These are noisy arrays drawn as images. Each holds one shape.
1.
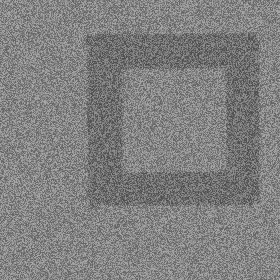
square frame
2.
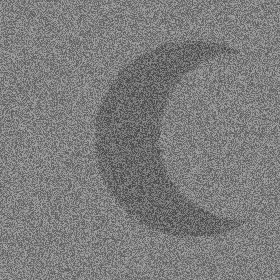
crescent
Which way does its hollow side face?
right
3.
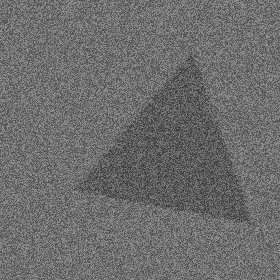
triangle
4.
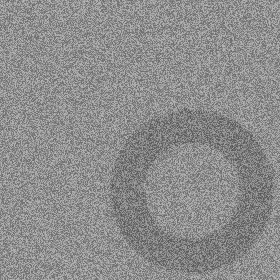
ring
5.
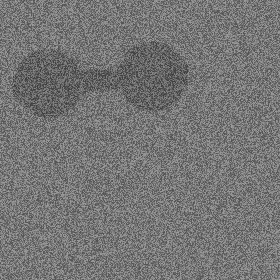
dumbbell
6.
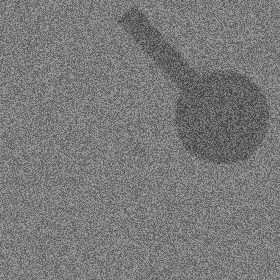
lollipop
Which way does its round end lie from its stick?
down and right
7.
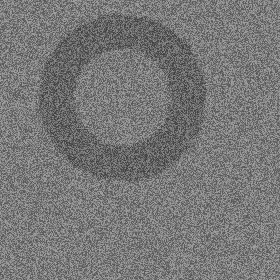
ring
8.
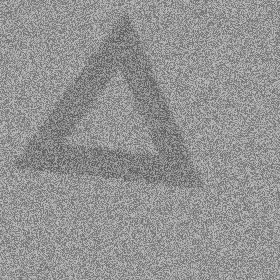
triangle frame
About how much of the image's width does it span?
two thirds
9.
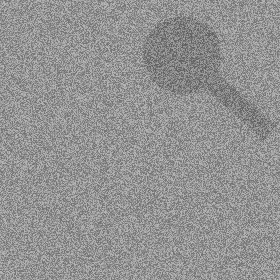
lollipop
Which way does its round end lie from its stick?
up and left
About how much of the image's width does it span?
half
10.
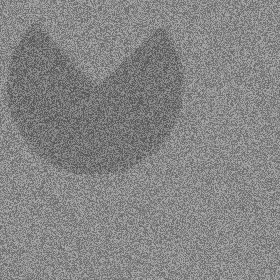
disc with a wedge cut out
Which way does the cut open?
up
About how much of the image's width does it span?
two thirds
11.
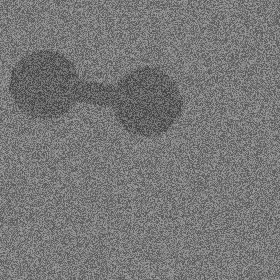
dumbbell
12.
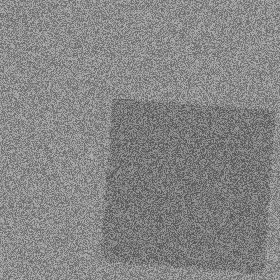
square
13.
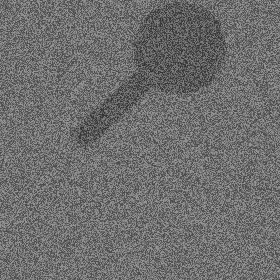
lollipop
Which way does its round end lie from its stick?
up and right
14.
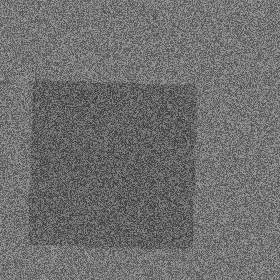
square
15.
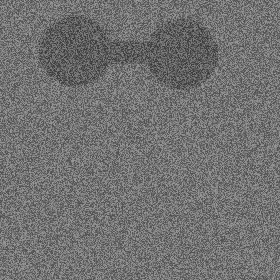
dumbbell
